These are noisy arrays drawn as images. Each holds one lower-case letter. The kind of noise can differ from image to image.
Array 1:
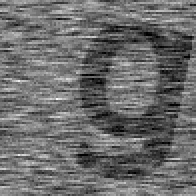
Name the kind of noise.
streaked along the rows
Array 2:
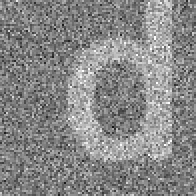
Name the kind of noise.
independent entries
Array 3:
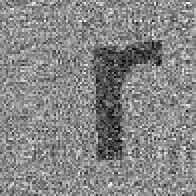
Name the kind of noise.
low rank plus noise
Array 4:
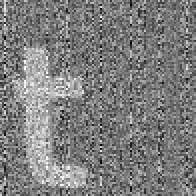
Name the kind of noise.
columns of uneven size
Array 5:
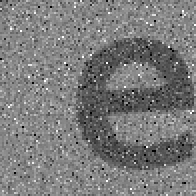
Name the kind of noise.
heavy tails
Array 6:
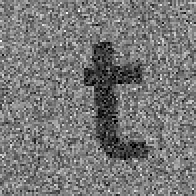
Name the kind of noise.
independent entries
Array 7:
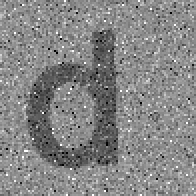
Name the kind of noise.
heavy tails
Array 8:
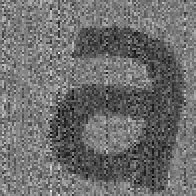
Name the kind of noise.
columns of uneven size
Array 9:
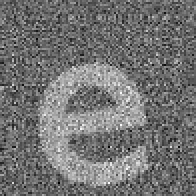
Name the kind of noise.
low rank plus noise
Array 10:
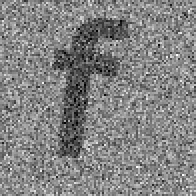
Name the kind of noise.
independent entries
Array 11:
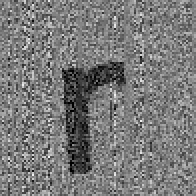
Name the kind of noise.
columns of uneven size
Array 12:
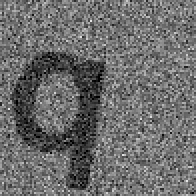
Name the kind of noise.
independent entries
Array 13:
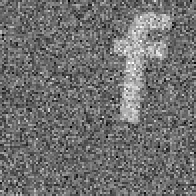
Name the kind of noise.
independent entries
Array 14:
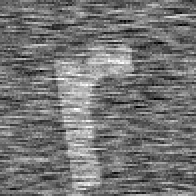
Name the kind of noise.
streaked along the rows
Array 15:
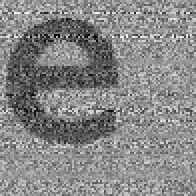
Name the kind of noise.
rows of uneven size
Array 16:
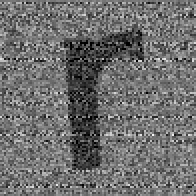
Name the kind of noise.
rows of uneven size
